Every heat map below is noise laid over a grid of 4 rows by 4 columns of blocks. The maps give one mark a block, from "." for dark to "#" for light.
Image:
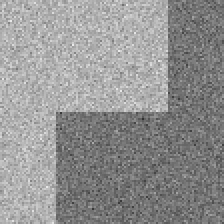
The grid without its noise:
# # # .
# # # .
# . . .
# . . .
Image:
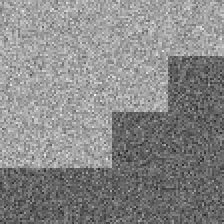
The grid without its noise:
# # # #
# # # .
# # . .
. . . .
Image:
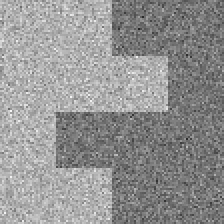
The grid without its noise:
# # . .
# # # .
# . . .
# # . .
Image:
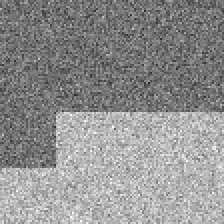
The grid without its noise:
. . . .
. . . .
. # # #
# # # #
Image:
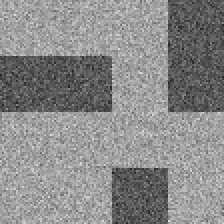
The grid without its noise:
# # # .
. . # .
# # # #
# # . #
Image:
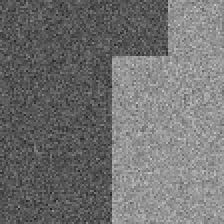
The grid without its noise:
. . . #
. . # #
. . # #
. . # #
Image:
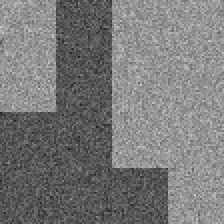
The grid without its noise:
# . # #
# . # #
. . # #
. . . #
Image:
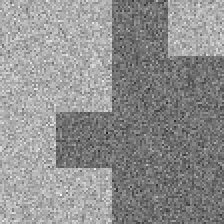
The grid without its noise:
# # . #
# # . .
# . . .
# # . .
